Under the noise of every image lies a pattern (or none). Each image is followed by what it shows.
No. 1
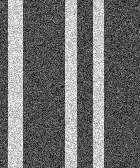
bands of columns
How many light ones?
3
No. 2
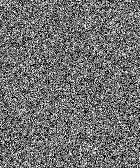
only noise
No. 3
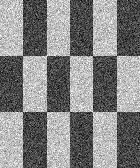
a checkerboard
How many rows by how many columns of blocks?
3 by 6
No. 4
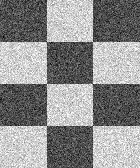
a checkerboard
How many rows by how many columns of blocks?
4 by 3
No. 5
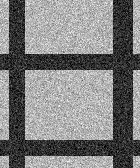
bands of rows crossing bands of columns
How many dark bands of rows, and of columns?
2 and 2
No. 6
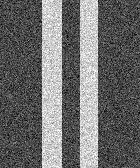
bands of columns
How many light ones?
2
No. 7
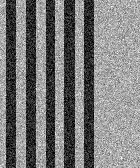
bands of columns
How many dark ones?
5
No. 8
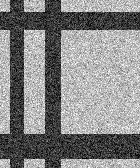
bands of rows crossing bands of columns
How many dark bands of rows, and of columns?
2 and 2
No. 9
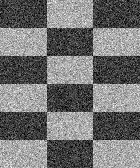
a checkerboard
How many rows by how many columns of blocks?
6 by 3
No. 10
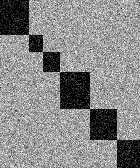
blocks along the diagonal
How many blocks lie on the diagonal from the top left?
6
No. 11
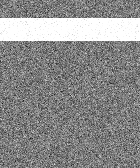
one band of rows
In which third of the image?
top
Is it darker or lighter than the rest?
lighter
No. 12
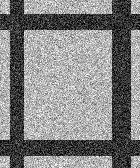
bands of rows crossing bands of columns
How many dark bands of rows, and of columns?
2 and 2
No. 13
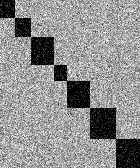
blocks along the diagonal
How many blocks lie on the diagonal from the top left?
7
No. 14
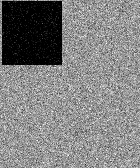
one block
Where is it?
top left
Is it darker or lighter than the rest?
darker
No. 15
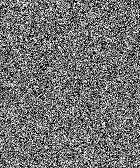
only noise
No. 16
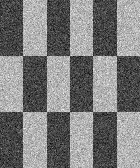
a checkerboard
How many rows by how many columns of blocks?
3 by 6
